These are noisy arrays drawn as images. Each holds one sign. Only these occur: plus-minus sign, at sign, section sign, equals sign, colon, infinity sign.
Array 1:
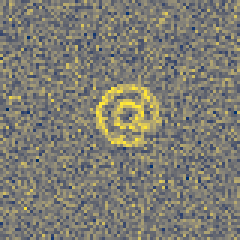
at sign
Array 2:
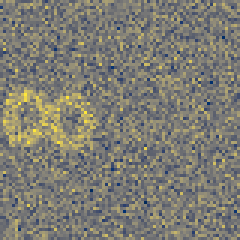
infinity sign
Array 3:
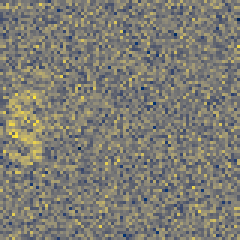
section sign
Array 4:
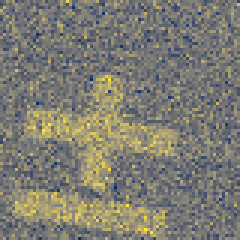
plus-minus sign
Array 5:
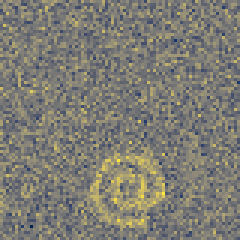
at sign
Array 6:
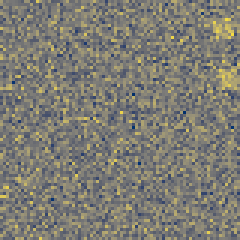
colon
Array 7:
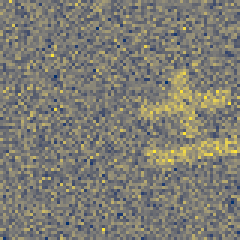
plus-minus sign
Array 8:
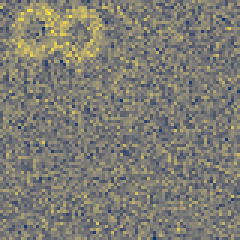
infinity sign
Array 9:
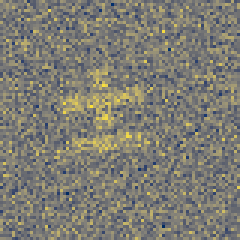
plus-minus sign
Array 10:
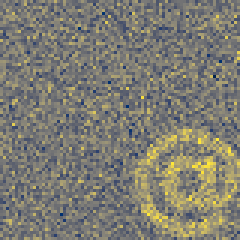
at sign
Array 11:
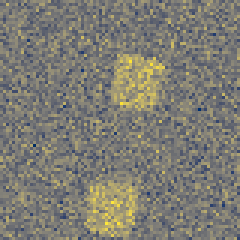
colon
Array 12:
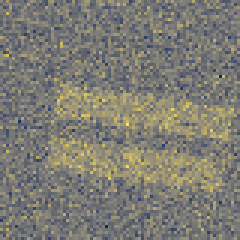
equals sign
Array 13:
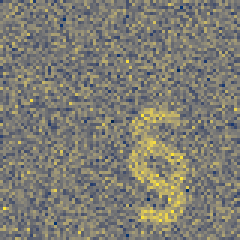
section sign
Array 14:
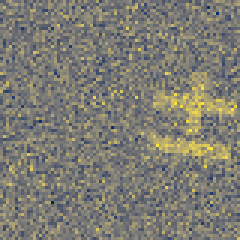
plus-minus sign
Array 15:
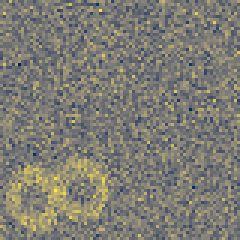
infinity sign
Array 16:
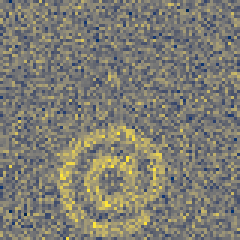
at sign
